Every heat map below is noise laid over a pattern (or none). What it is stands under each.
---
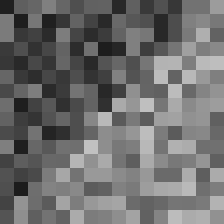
a sharp edge
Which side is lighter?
bottom right
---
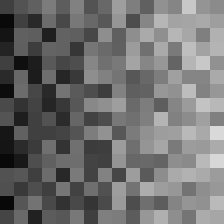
a smooth slope
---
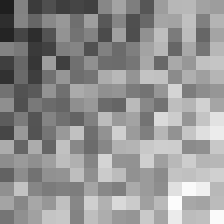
a smooth slope
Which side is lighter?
bottom right
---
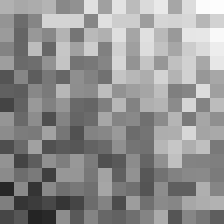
a smooth slope
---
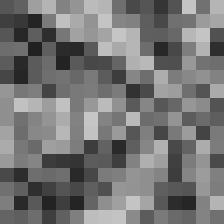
spokes from one point
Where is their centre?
middle right
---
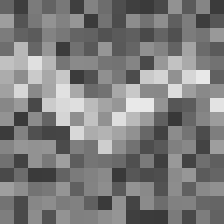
a wavy band
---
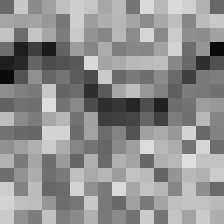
a wavy band
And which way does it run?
left to right
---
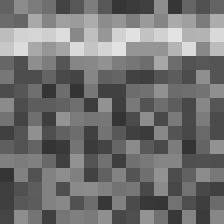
one horizontal stripe
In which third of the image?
top
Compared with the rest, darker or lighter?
lighter
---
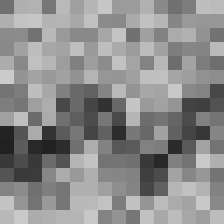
a wavy band
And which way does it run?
left to right
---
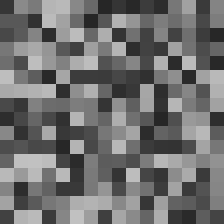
only noise
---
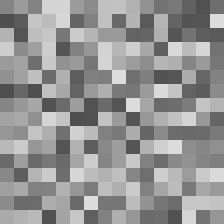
only noise
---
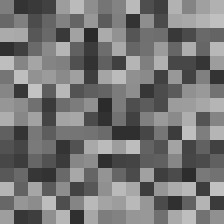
only noise
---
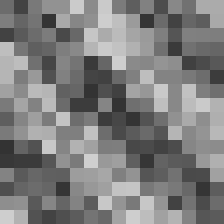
diagonal stripes
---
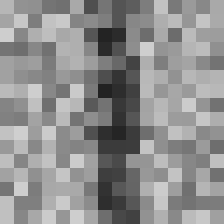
one vertical stripe
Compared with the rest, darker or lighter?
darker
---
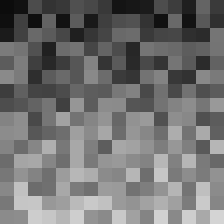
a smooth slope
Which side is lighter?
bottom
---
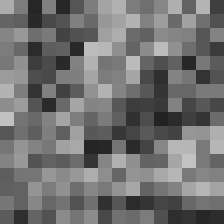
spokes from one point
